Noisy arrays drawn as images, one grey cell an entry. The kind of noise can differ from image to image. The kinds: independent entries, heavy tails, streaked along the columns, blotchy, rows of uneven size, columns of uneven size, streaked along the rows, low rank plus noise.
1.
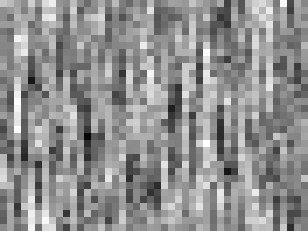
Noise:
streaked along the columns
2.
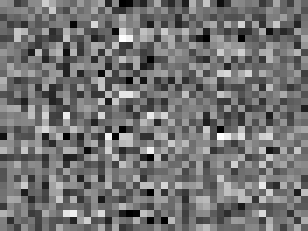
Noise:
low rank plus noise
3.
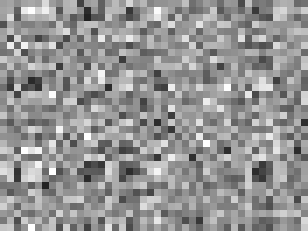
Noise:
low rank plus noise
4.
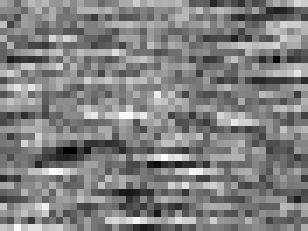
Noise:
streaked along the rows
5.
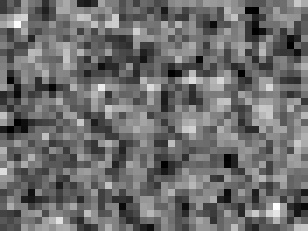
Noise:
blotchy
